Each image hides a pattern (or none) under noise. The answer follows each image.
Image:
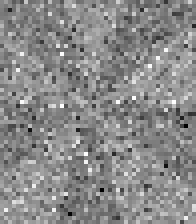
spokes from one point
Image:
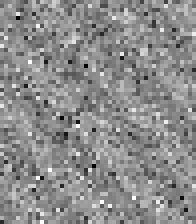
diagonal stripes
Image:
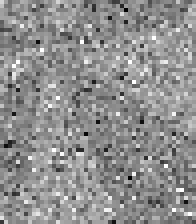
spokes from one point
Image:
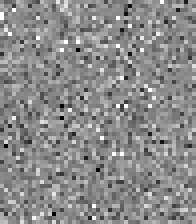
only noise
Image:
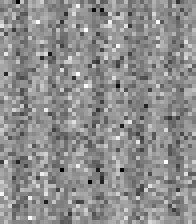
vertical stripes
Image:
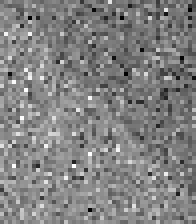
a sharp edge
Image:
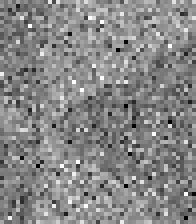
spokes from one point
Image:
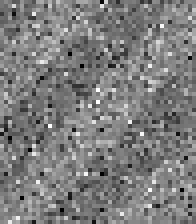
diagonal stripes
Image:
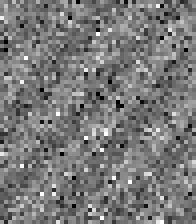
diagonal stripes
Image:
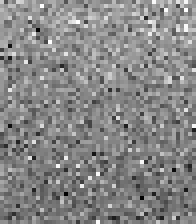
a smooth slope
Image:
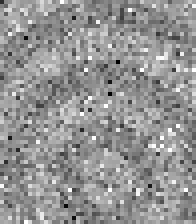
rings round one point
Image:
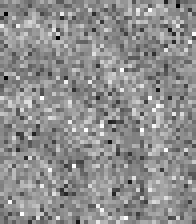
rings round one point
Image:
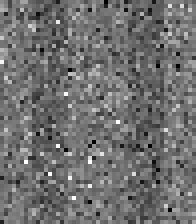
vertical stripes
